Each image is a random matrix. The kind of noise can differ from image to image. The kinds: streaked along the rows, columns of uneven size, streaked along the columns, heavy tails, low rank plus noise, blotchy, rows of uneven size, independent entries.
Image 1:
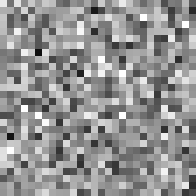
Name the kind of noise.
independent entries
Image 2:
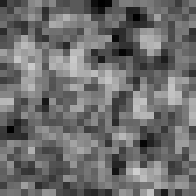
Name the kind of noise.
blotchy
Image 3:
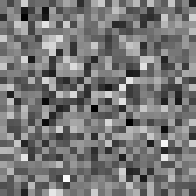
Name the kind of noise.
low rank plus noise
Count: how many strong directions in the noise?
five to eight
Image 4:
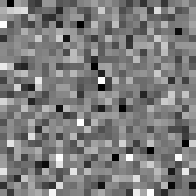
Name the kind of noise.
heavy tails
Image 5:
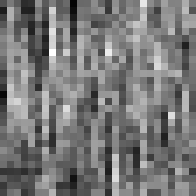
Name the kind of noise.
streaked along the columns
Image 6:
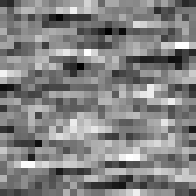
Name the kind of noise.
streaked along the rows
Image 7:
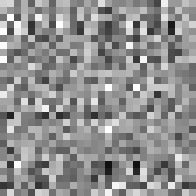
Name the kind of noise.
low rank plus noise
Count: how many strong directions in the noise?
two
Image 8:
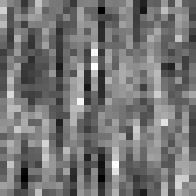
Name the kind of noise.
streaked along the columns
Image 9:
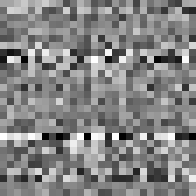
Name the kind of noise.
rows of uneven size
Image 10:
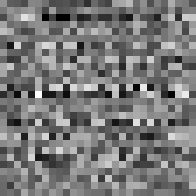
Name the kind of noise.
rows of uneven size
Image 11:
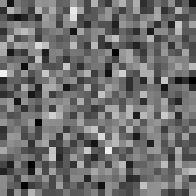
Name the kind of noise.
independent entries
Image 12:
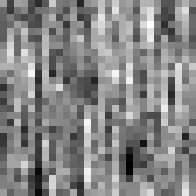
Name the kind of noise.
streaked along the columns
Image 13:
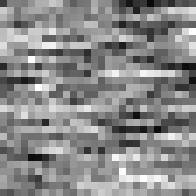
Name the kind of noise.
streaked along the rows
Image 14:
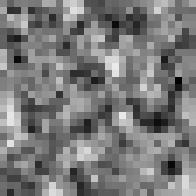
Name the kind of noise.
blotchy
